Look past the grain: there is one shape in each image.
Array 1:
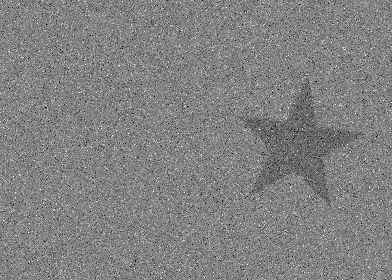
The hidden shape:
star
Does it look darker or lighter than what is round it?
darker
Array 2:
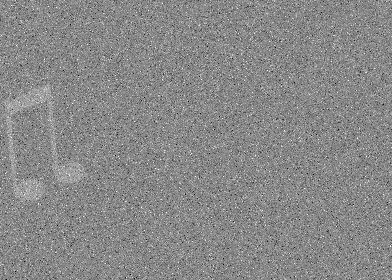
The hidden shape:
pair of musical notes
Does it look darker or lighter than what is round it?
lighter
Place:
middle left
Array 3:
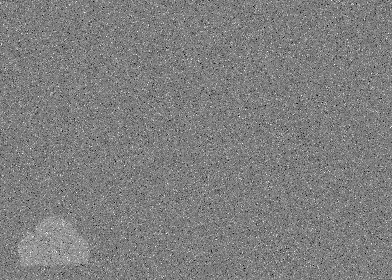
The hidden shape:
cloud
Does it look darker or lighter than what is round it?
lighter
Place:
bottom left
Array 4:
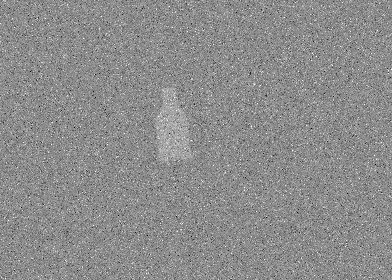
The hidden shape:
bottle
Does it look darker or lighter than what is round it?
lighter
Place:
centre
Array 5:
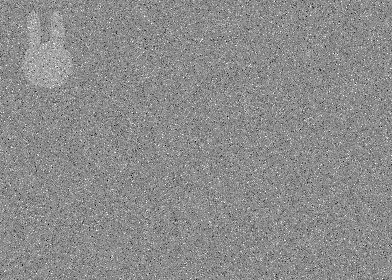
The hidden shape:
rabbit's head
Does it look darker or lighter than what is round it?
lighter
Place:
top left
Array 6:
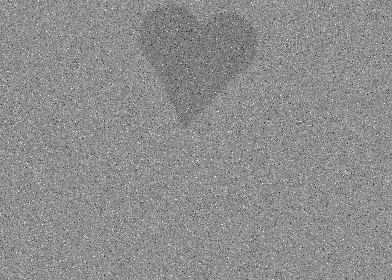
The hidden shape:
heart
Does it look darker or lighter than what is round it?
darker
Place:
top middle
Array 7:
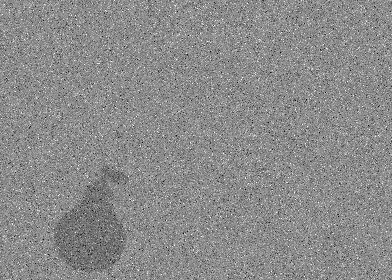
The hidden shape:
pear
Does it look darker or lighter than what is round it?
darker
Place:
bottom left
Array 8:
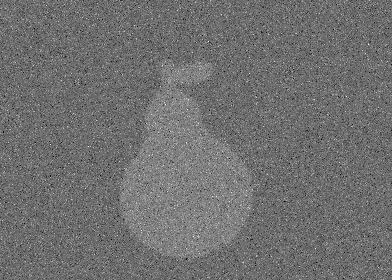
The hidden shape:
pear
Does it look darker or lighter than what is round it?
lighter
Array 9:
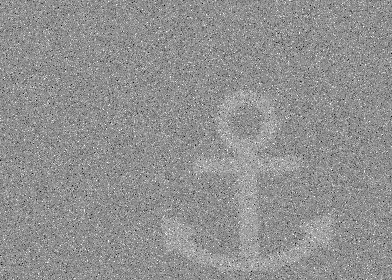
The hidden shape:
anchor
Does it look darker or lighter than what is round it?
lighter
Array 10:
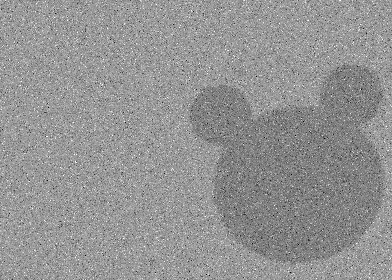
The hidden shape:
bear's head
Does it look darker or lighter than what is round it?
darker
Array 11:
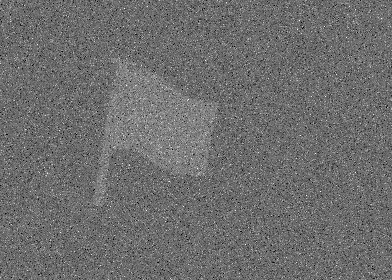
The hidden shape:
flag
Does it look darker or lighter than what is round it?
lighter
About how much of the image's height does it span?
half
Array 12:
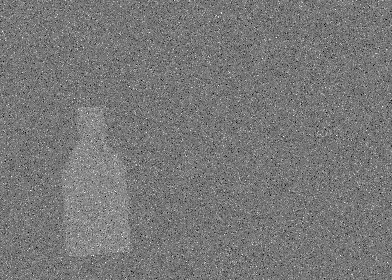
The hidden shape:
bottle
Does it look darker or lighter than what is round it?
lighter
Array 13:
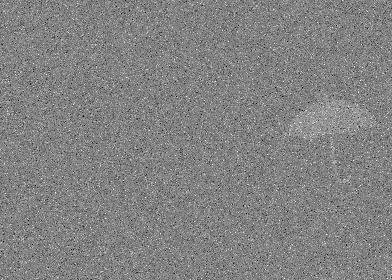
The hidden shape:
umbrella
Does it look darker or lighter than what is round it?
lighter
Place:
middle right
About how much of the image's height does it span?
a third
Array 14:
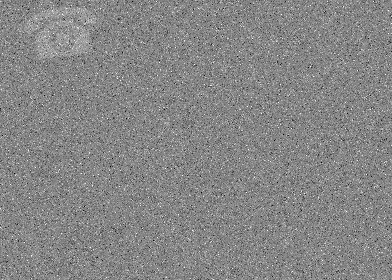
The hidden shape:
telephone
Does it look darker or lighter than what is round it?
lighter
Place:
top left
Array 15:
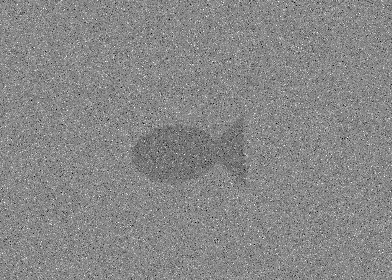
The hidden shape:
fish
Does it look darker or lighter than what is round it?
darker
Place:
centre
